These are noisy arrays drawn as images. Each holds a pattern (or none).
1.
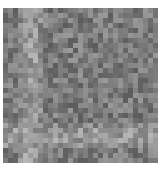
bands of rows crossing bands of columns
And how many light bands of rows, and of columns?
1 and 1
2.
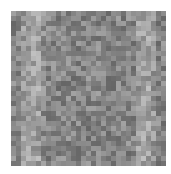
bands of columns
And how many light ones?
2
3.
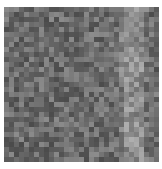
one band of columns
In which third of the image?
right
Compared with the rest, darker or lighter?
lighter
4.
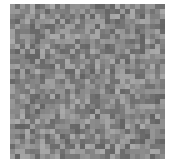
only noise
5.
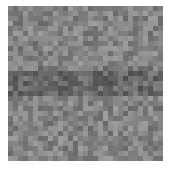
one band of rows
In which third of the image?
middle
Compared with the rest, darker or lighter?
darker
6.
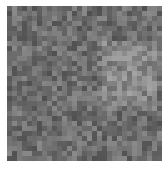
one block
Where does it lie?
middle right
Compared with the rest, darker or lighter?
lighter
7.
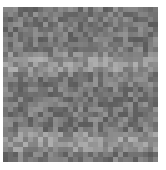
bands of rows
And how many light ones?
2
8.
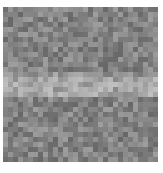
one band of rows
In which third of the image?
middle
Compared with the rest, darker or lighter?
lighter
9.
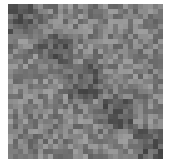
blocks along the diagonal
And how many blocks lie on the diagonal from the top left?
5
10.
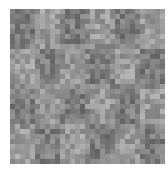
a checkerboard
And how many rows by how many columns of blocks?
4 by 6
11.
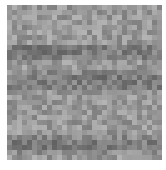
bands of rows
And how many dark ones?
3
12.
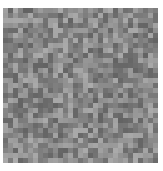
only noise
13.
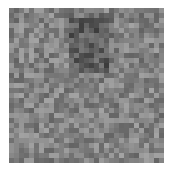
one block
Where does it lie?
top middle
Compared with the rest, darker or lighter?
darker
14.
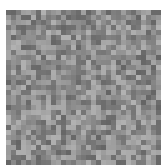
only noise
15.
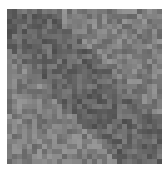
a diagonal band
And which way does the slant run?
top left to bottom right
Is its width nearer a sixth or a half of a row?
a half
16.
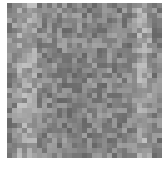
bands of columns
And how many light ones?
2
